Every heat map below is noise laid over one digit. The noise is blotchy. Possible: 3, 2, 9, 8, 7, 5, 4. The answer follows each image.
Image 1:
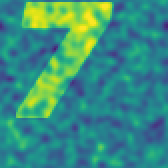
7
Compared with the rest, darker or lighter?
lighter
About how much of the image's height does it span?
two thirds
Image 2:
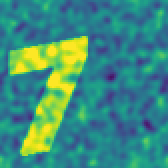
7
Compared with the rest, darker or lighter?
lighter
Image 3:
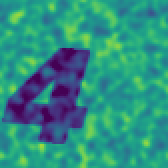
4
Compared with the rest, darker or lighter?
darker
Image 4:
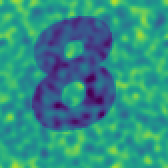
8
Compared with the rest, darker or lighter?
darker
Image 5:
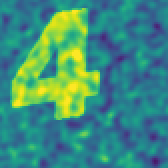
4
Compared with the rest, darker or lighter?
lighter
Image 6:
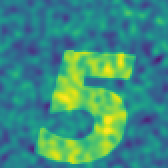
5
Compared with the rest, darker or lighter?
lighter
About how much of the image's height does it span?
two thirds
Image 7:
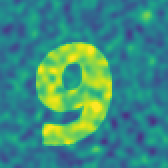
9
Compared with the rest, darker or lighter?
lighter
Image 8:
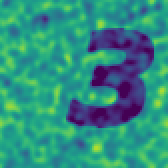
3
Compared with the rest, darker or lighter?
darker
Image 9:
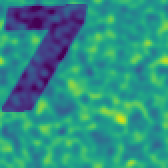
7
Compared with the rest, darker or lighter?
darker
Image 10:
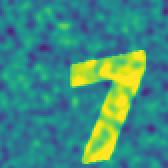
7
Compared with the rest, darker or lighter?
lighter
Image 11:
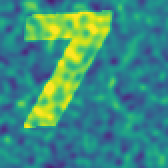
7
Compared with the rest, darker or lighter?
lighter
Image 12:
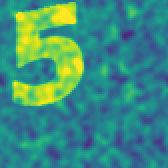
5
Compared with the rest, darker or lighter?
lighter
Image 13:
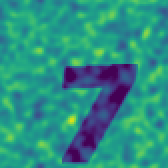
7
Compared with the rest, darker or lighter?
darker
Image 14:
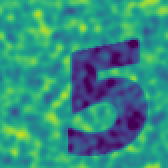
5
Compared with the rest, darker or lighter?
darker
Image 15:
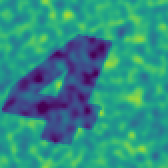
4
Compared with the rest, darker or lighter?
darker
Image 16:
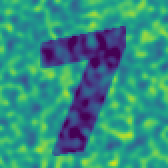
7
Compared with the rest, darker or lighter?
darker
